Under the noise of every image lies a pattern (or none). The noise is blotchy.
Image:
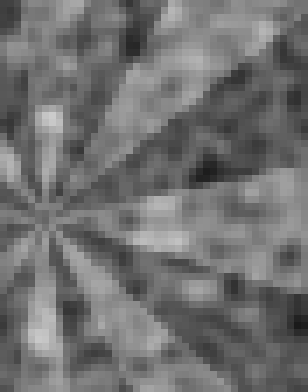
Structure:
spokes from one point
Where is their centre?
middle left
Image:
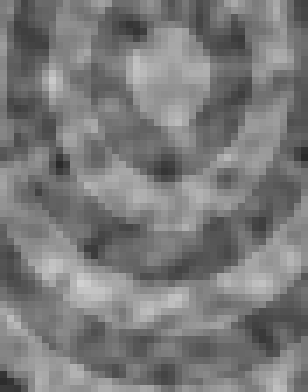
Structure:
rings round one point
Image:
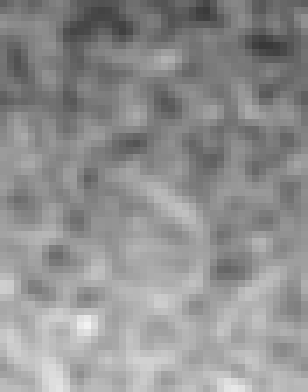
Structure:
a smooth slope
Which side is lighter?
bottom
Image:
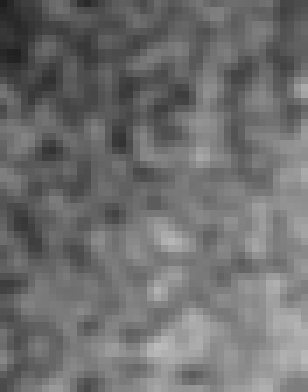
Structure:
a smooth slope
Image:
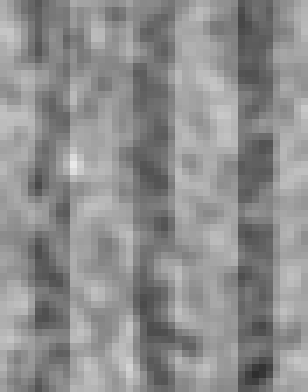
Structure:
vertical stripes
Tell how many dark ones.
3
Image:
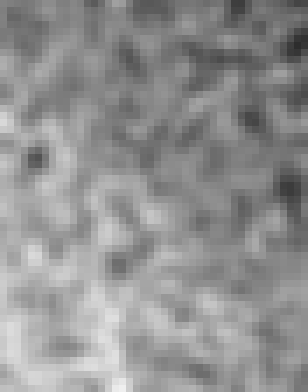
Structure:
a smooth slope
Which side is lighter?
bottom left
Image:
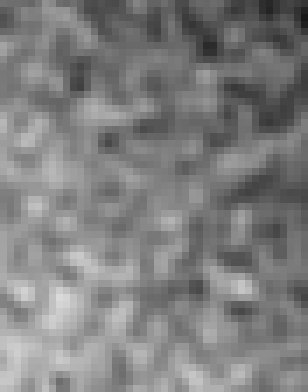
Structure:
a smooth slope
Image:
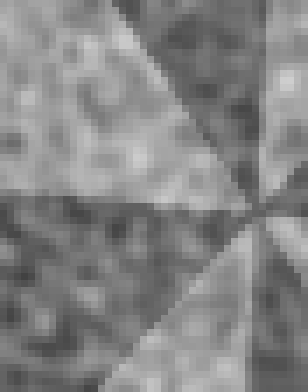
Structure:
spokes from one point
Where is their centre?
middle right
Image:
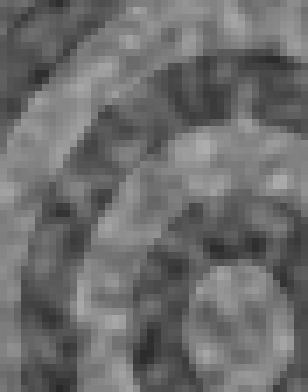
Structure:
rings round one point
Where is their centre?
bottom right
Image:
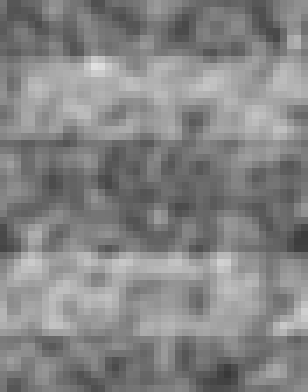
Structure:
horizontal stripes
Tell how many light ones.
2
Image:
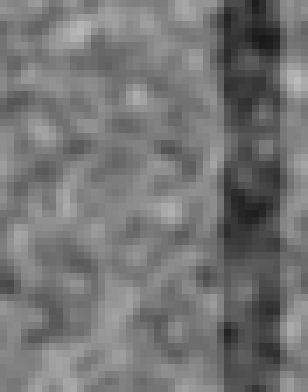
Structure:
one vertical stripe
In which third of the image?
right
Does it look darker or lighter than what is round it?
darker
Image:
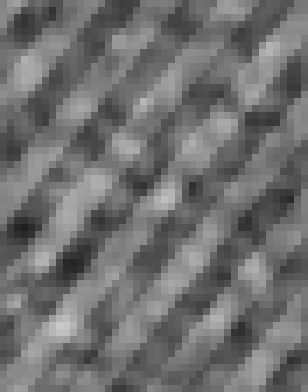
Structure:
diagonal stripes
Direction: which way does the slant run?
bottom left to top right
